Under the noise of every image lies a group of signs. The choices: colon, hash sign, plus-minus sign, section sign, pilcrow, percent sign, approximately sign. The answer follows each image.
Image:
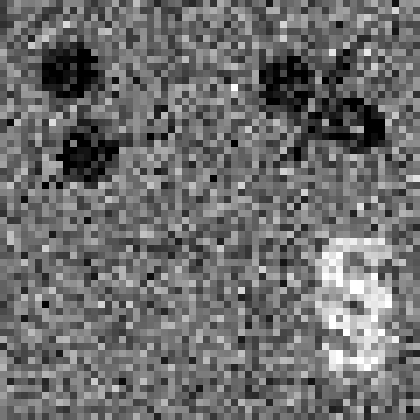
top left: dark colon; top right: dark percent sign; bottom right: light section sign
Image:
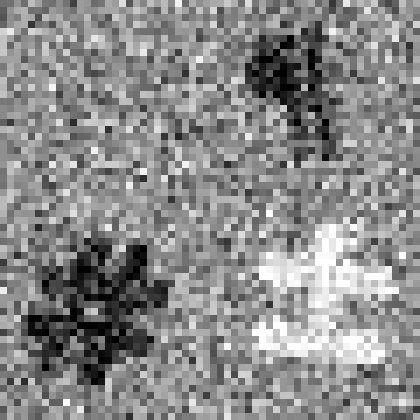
top right: dark pilcrow; bottom left: dark hash sign; bottom right: light plus-minus sign
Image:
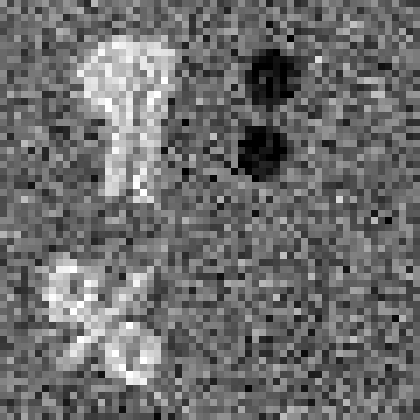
top left: light pilcrow; top right: dark colon; bottom left: light percent sign
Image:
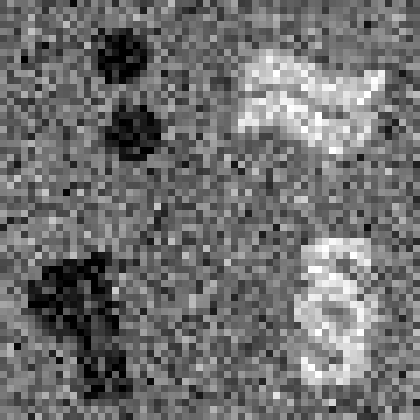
top left: dark colon; top right: light approximately sign; bottom left: dark pilcrow; bottom right: light section sign
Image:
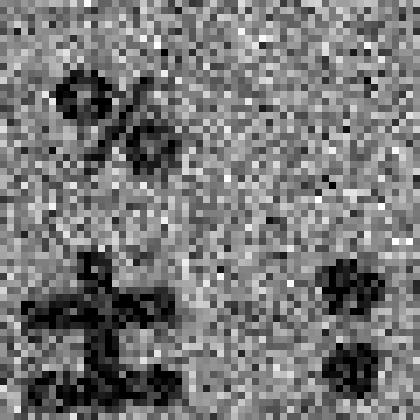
top left: dark percent sign; bottom left: dark plus-minus sign; bottom right: dark colon
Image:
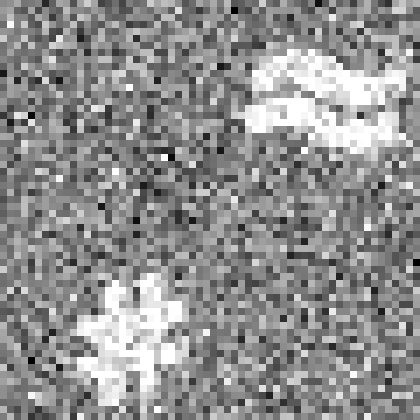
top right: light approximately sign; bottom left: light hash sign
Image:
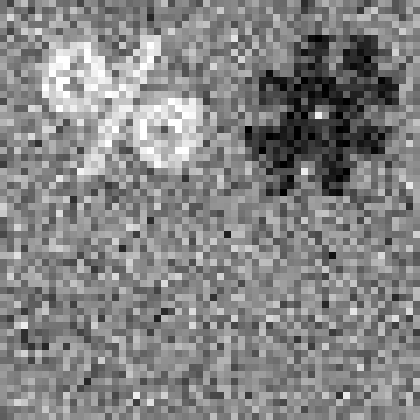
top left: light percent sign; top right: dark hash sign
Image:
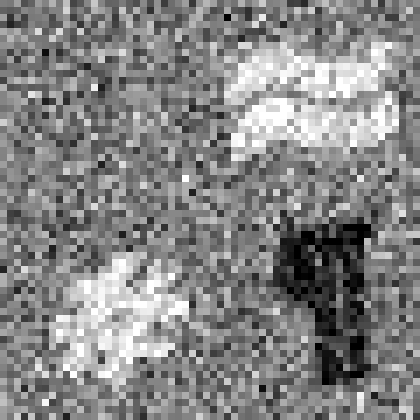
top right: light approximately sign; bottom left: light hash sign; bottom right: dark pilcrow
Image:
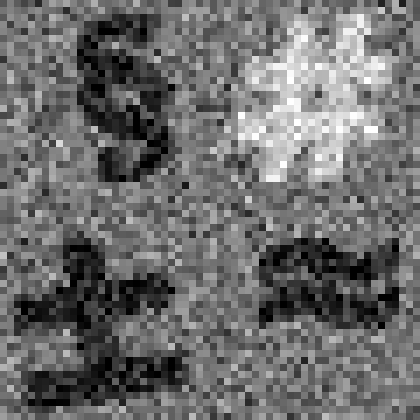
top left: dark section sign; top right: light hash sign; bottom left: dark plus-minus sign; bottom right: dark approximately sign
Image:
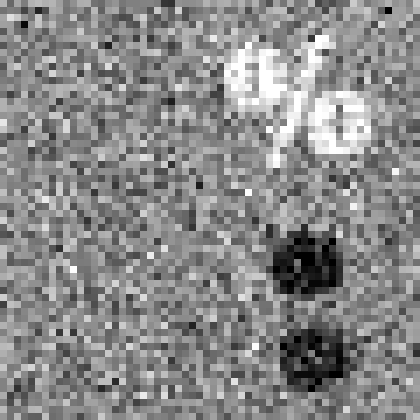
top right: light percent sign; bottom right: dark colon
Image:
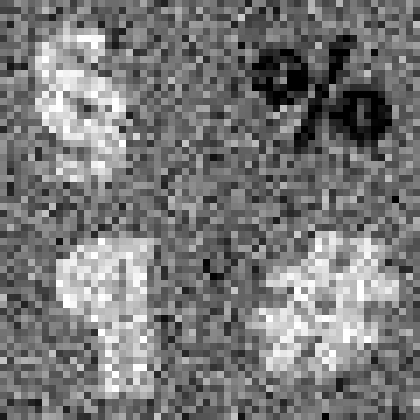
top left: light section sign; top right: dark percent sign; bottom left: light pilcrow; bottom right: light hash sign
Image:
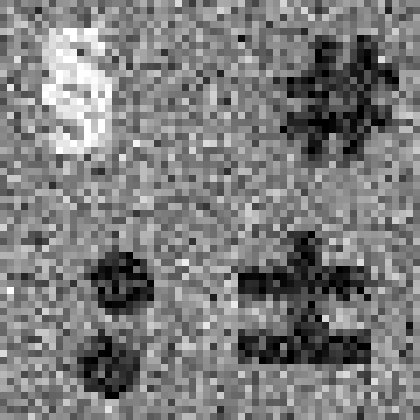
top left: light section sign; top right: dark hash sign; bottom left: dark colon; bottom right: dark plus-minus sign
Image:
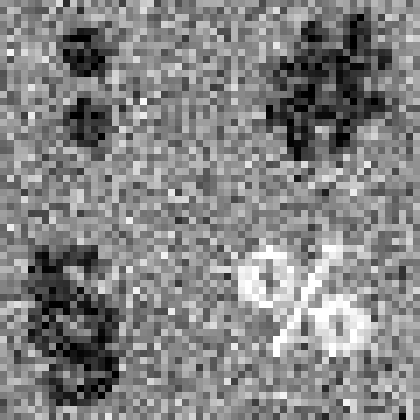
top left: dark colon; top right: dark hash sign; bottom left: dark section sign; bottom right: light percent sign
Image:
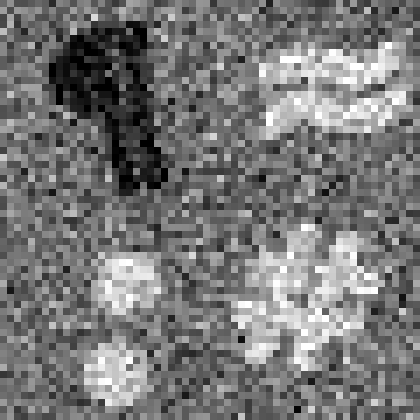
top left: dark pilcrow; top right: light approximately sign; bottom left: light colon; bottom right: light hash sign
